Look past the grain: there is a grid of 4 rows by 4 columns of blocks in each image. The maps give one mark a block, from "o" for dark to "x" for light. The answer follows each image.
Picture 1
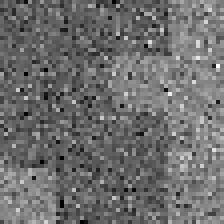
o o o x
o o x x
o o o x
x o o x
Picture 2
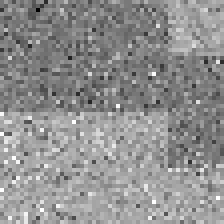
o o o x
o o o o
x x x o
x x x x
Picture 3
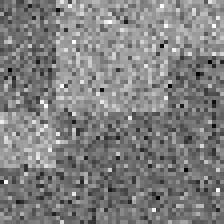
o x x x
o x x o
x o o o
o o o o
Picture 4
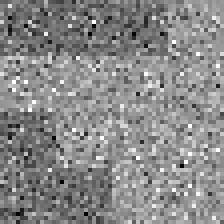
o o o x
x x x x
o x x x
o o x x
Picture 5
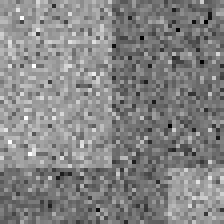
x x o o
x x o o
x x o o
o o o x
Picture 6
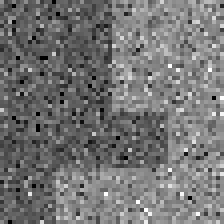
o o x x
o o x x
o o o x
o x x x
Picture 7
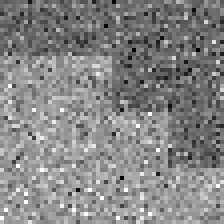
o o o o
x x o o
x x x o
x x x x
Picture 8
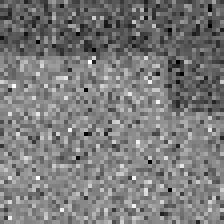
o o o o
x x x o
x x x x
x x x x
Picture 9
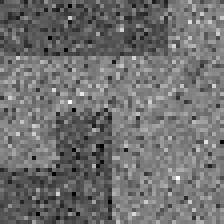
o o o x
x x x x
x o x x
o o x x
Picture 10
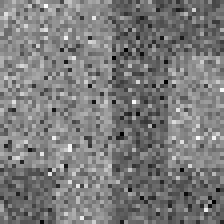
x x o o
x x o x
x x o x
o x o o
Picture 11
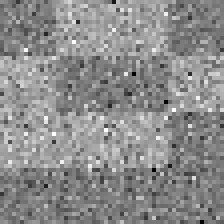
o x x o
x o o x
x x x o
o o o o
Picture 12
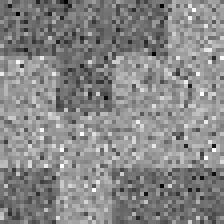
o o o x
x o x x
x x x x
o x o o
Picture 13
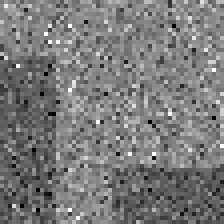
x x x x
o x x x
o x x x
o x o o
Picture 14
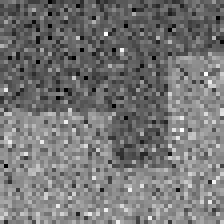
o o o o
o o o x
x x o x
x x x x
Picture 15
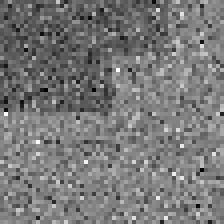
o o o x
o o x x
x x x x
x x x x
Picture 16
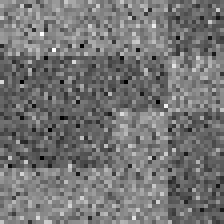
x x x o
o o o x
o o x o
x x x o
